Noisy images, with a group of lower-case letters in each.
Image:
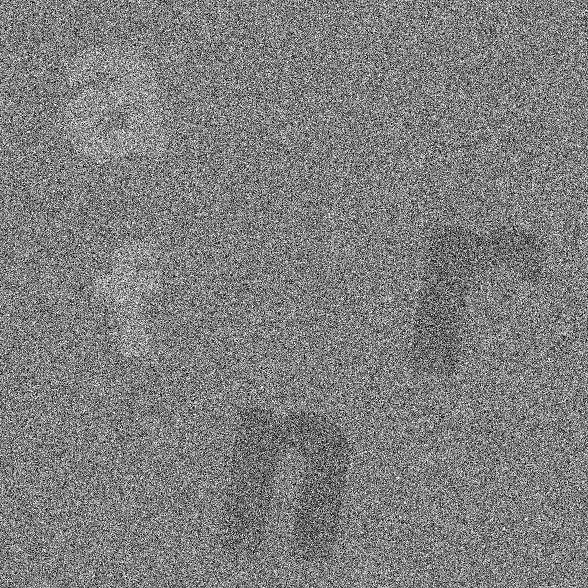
top left: light a; middle left: light f; middle right: dark r; bottom middle: dark n
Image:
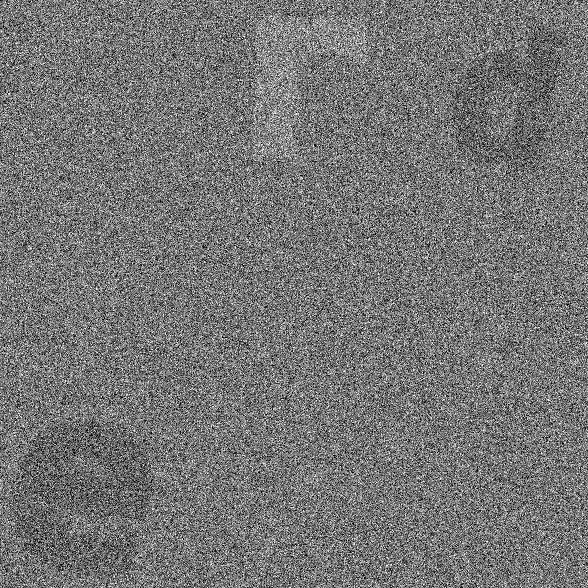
top middle: light r; top right: dark d; bottom left: dark e
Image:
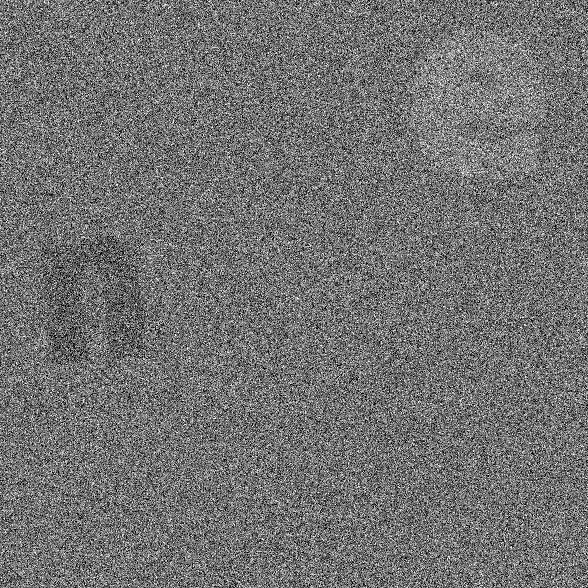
top right: light e; middle left: dark n
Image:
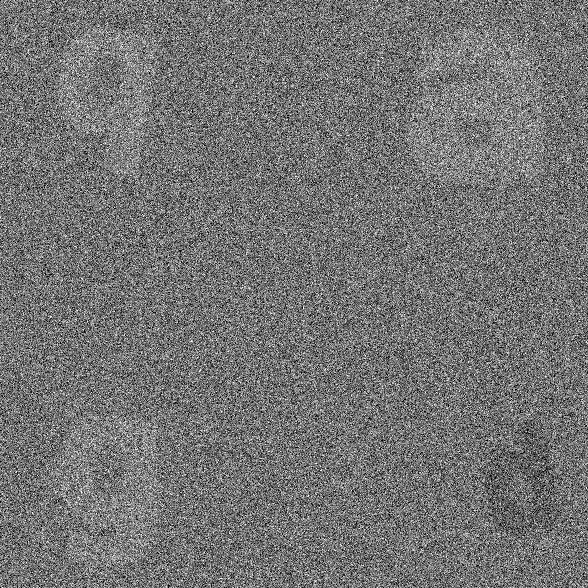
top left: light q; top right: light a; bottom left: light g; bottom right: dark d
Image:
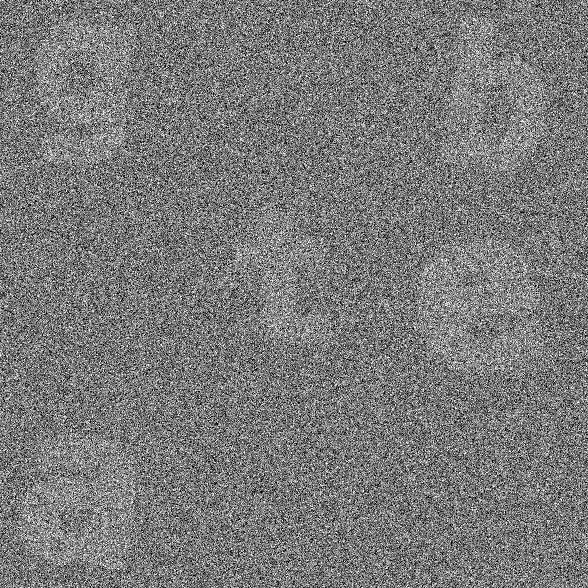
top left: light g; top right: light b; centre: light t; middle right: light e; bottom left: light a
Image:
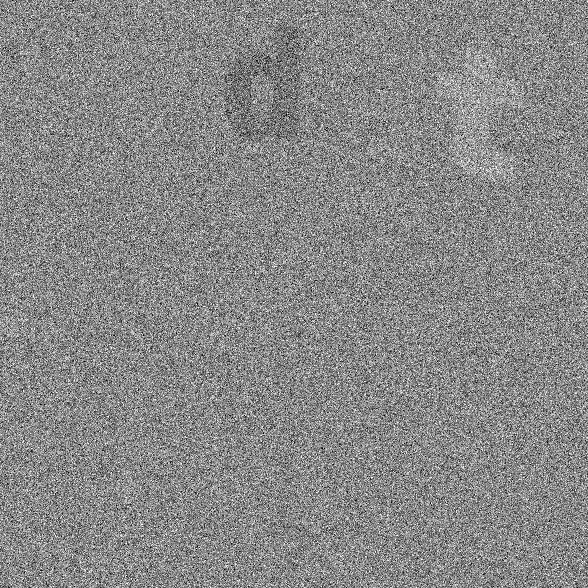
top middle: dark d; top right: light t
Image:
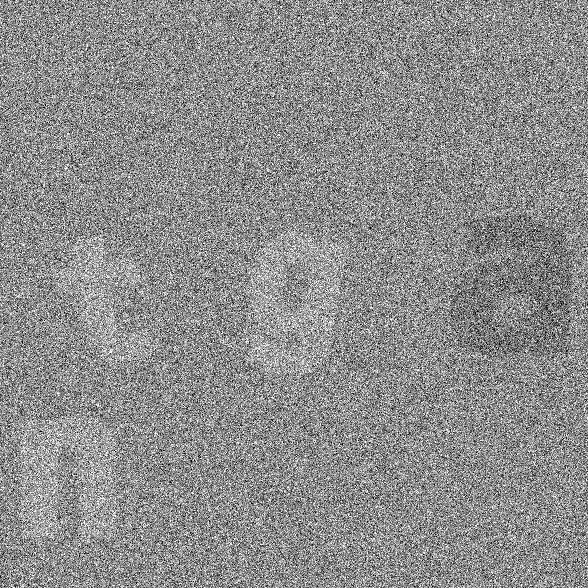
middle left: light t; centre: light g; middle right: dark a; bottom left: light n
